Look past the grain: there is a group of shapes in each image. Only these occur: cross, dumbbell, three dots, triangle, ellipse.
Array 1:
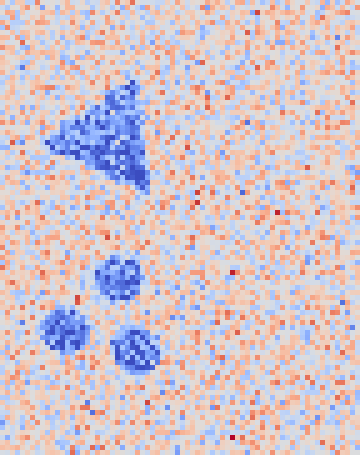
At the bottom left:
three dots
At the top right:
nothing
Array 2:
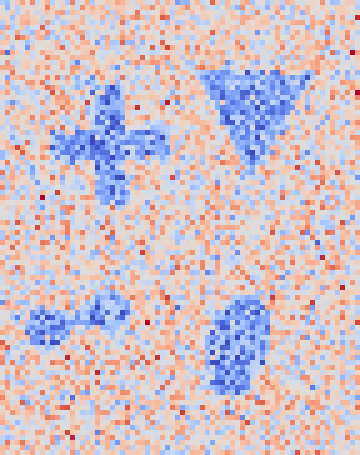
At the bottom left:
dumbbell
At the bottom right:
ellipse
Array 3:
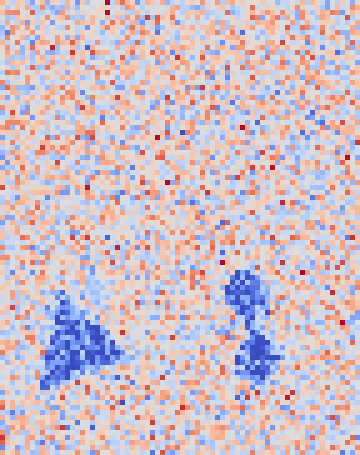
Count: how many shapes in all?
2
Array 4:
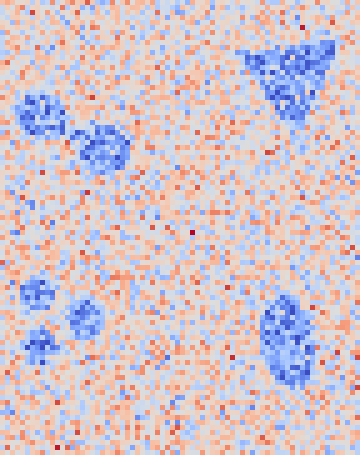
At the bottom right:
ellipse
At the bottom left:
three dots
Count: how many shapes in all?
4
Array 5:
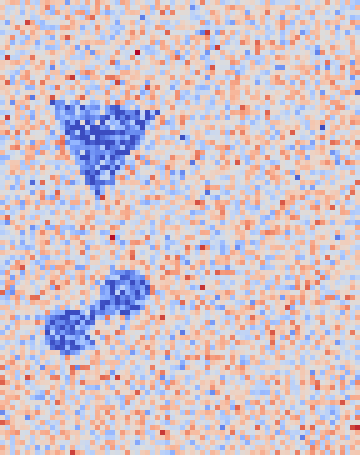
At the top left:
triangle
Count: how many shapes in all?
2
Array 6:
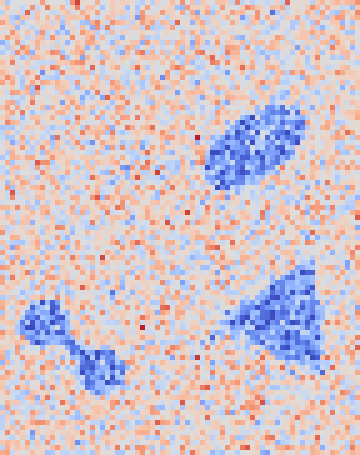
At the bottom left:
dumbbell
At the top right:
ellipse
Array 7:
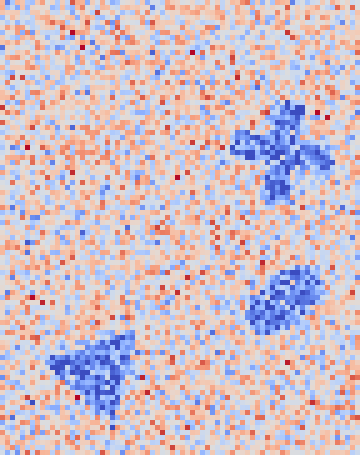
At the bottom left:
triangle
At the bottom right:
ellipse
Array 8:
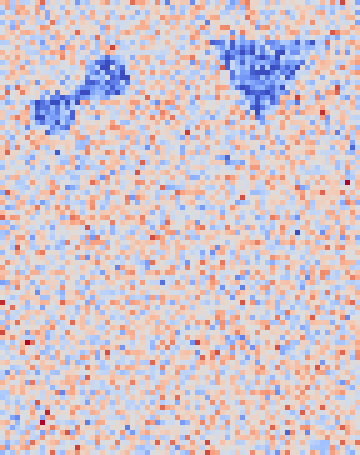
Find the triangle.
top right
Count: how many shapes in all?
2
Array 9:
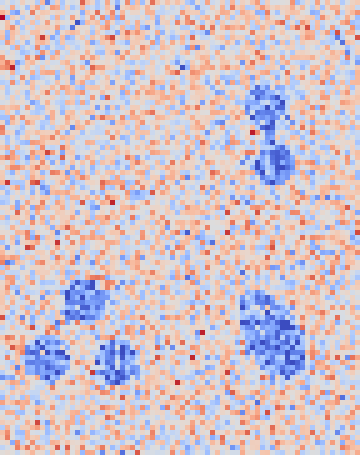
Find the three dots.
bottom left
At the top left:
nothing
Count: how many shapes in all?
3
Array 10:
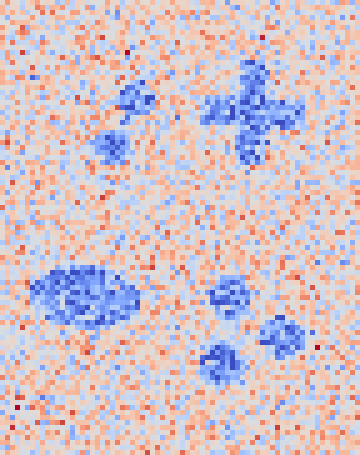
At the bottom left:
ellipse
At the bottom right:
three dots
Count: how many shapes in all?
4
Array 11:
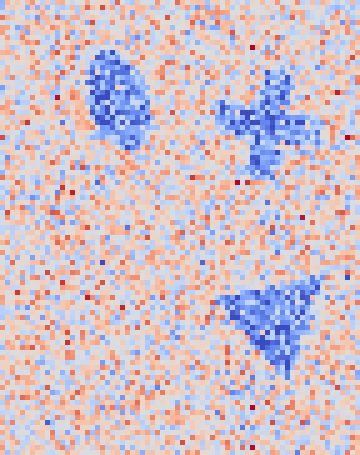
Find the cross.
top right
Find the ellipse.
top left
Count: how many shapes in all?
3
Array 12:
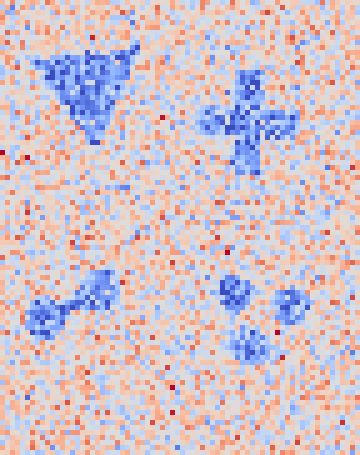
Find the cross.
top right
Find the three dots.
bottom right
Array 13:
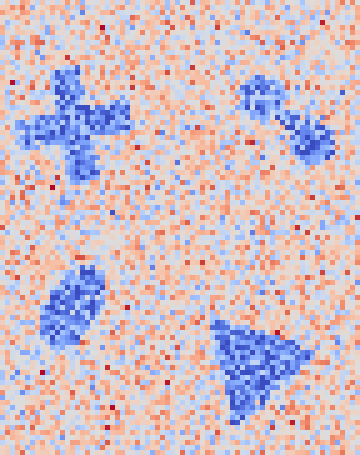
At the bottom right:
triangle
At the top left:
cross
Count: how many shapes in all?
4
